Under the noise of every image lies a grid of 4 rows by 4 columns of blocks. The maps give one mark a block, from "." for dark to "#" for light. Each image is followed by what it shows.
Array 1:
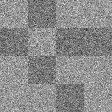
#.##
.#..
#.##
##.#
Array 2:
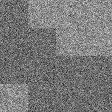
.###
..##
....
#...
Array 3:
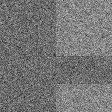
..##
..##
....
..##
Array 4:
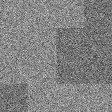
###.
##..
##..
.###
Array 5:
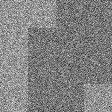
##..
#...
#...
#..#
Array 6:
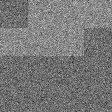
.###
###.
....
....
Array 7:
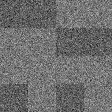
..##
##..
####
.#.#
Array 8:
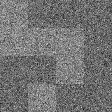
#...
###.
..#.
.#..
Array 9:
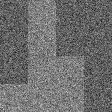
.#..
.#..
.##.
###.
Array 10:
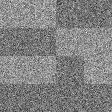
##..
..##
##.#
....
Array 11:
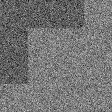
...#
.###
.###
####
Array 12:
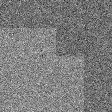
....
##..
###.
###.
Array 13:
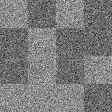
#.#.
.#..
.#.#
###.
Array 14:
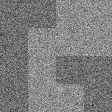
..##
.###
.#..
.##.
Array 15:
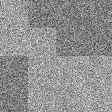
#...
##..
.###
.###
